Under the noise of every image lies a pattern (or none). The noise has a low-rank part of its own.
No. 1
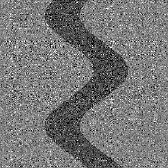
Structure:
a wavy band
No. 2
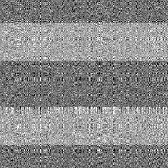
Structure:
horizontal stripes
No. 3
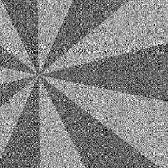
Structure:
spokes from one point
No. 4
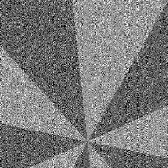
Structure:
spokes from one point
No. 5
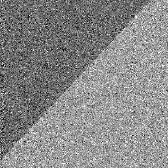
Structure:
a sharp edge
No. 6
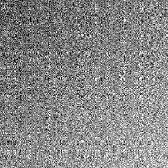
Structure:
a smooth slope
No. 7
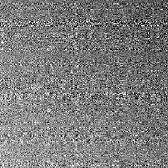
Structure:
a smooth slope
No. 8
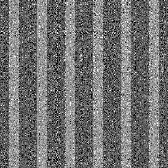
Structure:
vertical stripes
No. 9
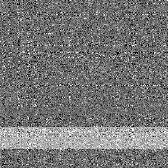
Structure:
one horizontal stripe
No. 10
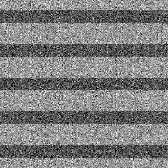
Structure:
horizontal stripes
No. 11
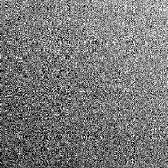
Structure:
a smooth slope
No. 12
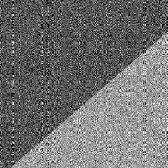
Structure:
a sharp edge
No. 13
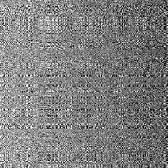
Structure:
a smooth slope
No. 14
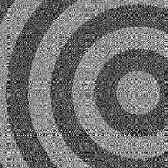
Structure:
rings round one point
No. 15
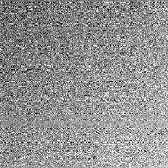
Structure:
a smooth slope
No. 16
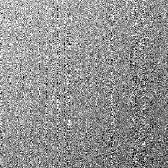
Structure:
a smooth slope
